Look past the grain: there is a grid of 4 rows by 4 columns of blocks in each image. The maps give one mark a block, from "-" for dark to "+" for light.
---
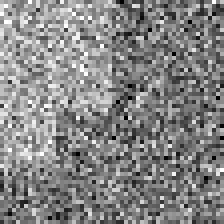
++--
++--
+---
----
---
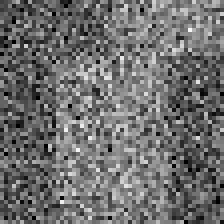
--++
-++-
-++-
-++-
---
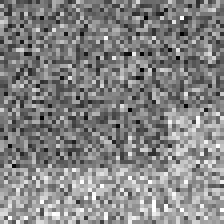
----
----
---+
++++
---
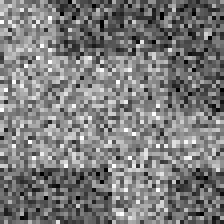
+---
+++-
++++
--+-
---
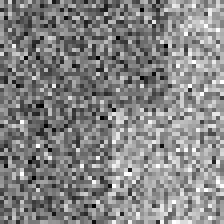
---+
---+
--++
--++
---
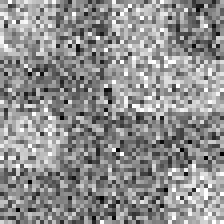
+-+-
--++
+---
---+
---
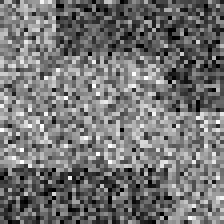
+---
+++-
++++
---+
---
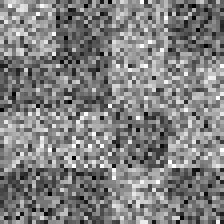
+-+-
--++
++-+
--+-
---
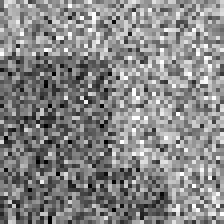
++++
--++
--++
---+
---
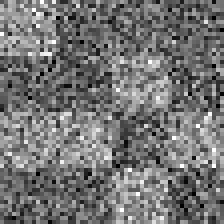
+---
--+-
++-+
--+-
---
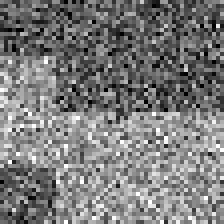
----
+---
++++
-+++
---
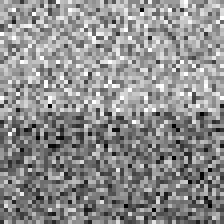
++++
++++
----
----
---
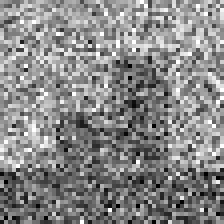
++++
++-+
+--+
----
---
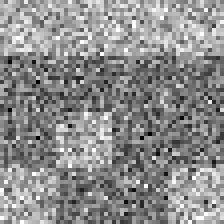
++++
----
-+--
+--+
